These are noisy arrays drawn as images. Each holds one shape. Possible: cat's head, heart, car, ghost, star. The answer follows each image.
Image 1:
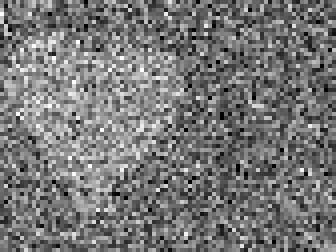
heart
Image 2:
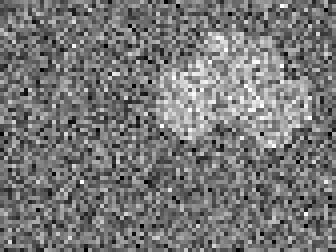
car
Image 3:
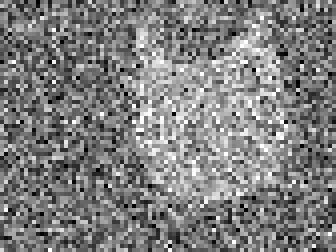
cat's head
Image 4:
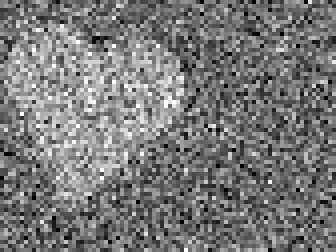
heart
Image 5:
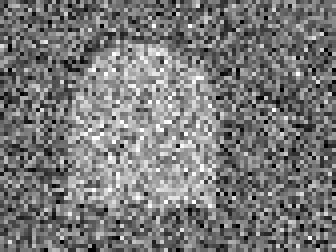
ghost
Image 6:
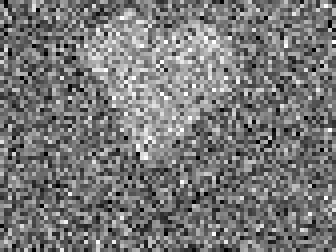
heart
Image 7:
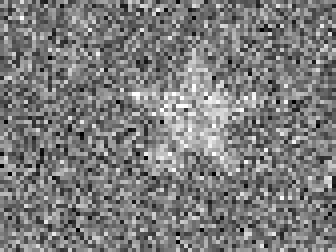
star
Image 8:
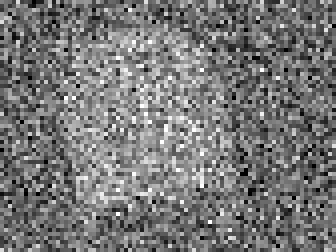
ghost
